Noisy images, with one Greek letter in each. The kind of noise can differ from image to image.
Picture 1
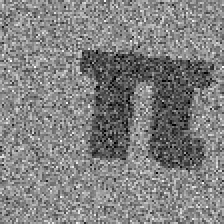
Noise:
independent entries
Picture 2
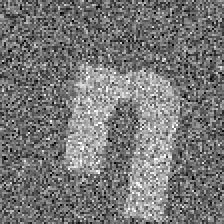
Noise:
independent entries
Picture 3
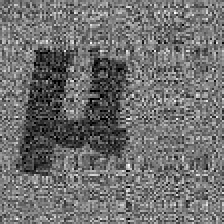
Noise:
low rank plus noise
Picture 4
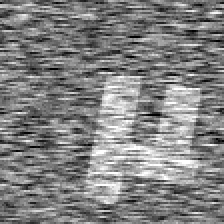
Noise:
streaked along the rows
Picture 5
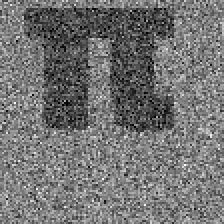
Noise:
independent entries
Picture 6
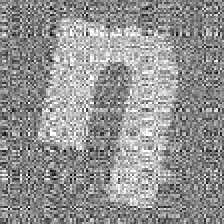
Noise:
low rank plus noise
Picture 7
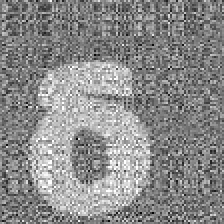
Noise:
low rank plus noise
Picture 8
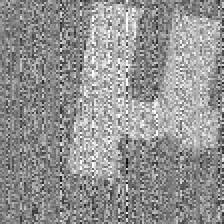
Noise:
columns of uneven size
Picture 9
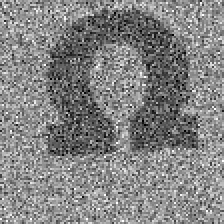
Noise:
independent entries
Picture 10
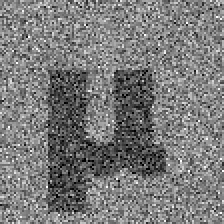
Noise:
independent entries
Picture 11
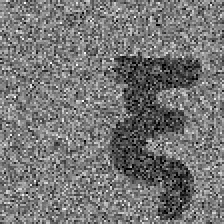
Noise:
independent entries
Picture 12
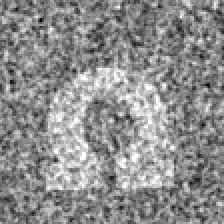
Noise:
blotchy
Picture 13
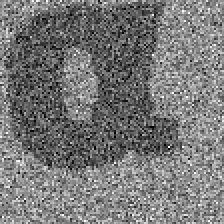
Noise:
independent entries
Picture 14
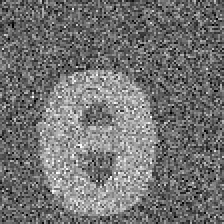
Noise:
independent entries
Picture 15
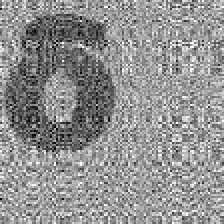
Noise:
low rank plus noise
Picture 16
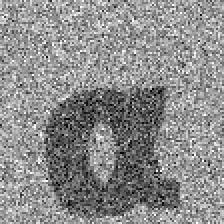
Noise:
independent entries
